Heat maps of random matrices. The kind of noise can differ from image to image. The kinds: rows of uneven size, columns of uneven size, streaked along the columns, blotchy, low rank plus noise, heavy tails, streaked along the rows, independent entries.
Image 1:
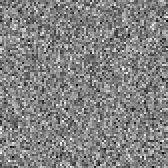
low rank plus noise
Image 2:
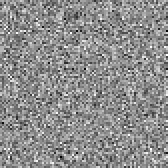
low rank plus noise
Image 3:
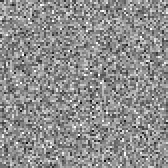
independent entries
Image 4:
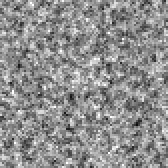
blotchy
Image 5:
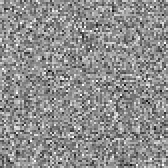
low rank plus noise
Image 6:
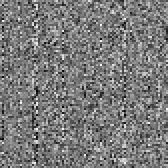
columns of uneven size
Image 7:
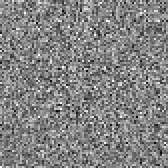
low rank plus noise
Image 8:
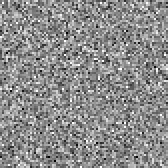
independent entries
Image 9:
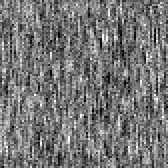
streaked along the columns
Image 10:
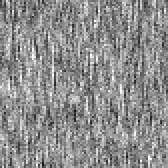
streaked along the columns
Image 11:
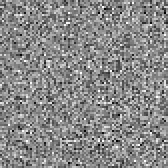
low rank plus noise
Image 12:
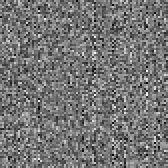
columns of uneven size
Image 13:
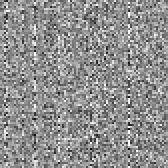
columns of uneven size
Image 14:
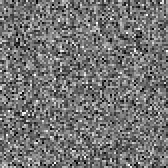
independent entries
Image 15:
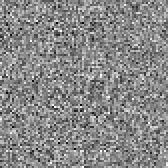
low rank plus noise
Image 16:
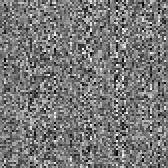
columns of uneven size
